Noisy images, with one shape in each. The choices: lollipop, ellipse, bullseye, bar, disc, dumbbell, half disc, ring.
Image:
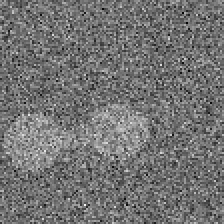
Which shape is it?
dumbbell
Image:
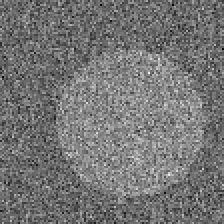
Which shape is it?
disc
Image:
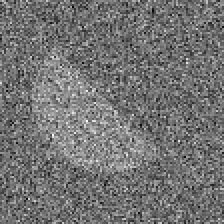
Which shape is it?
half disc
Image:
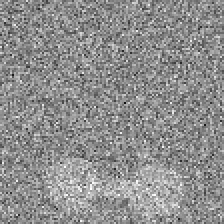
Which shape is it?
dumbbell
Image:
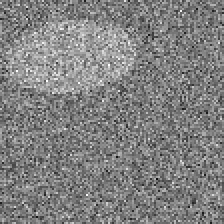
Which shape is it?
ellipse
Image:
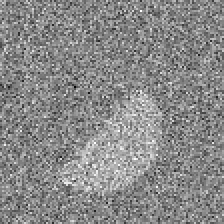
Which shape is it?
half disc
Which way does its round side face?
down and right
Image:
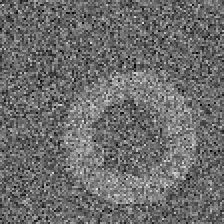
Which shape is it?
ring
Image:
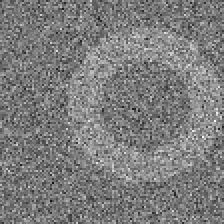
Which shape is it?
ring
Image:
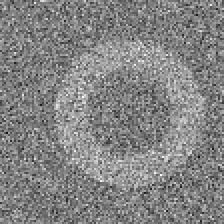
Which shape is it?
ring
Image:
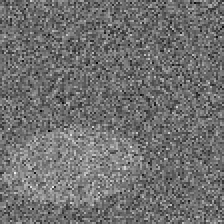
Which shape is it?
ellipse
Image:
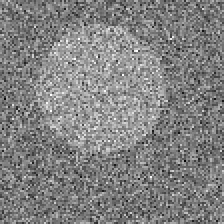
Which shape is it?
disc
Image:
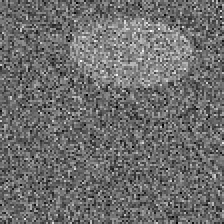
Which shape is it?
ellipse
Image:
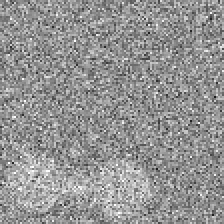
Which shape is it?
dumbbell
